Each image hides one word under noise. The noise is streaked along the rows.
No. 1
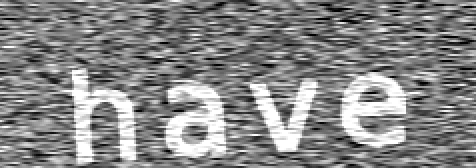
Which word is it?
have
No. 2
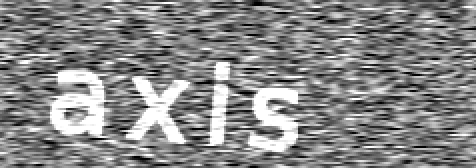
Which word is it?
axis
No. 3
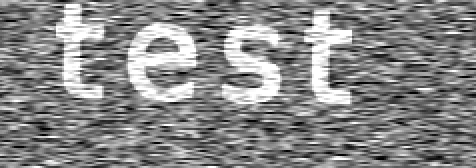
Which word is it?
test
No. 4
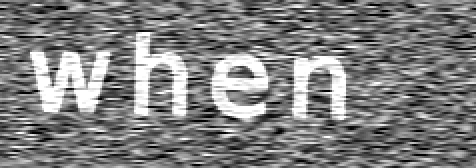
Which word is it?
when
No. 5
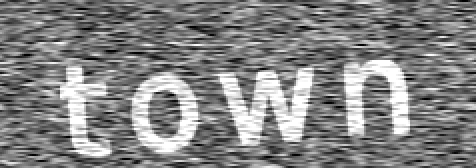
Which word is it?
town
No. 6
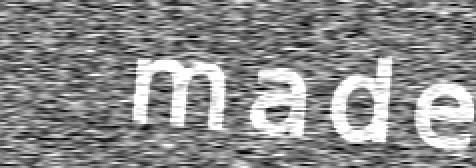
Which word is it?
made
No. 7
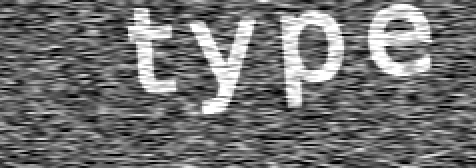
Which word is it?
type
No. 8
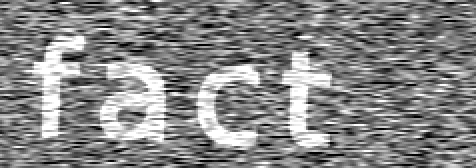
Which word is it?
fact
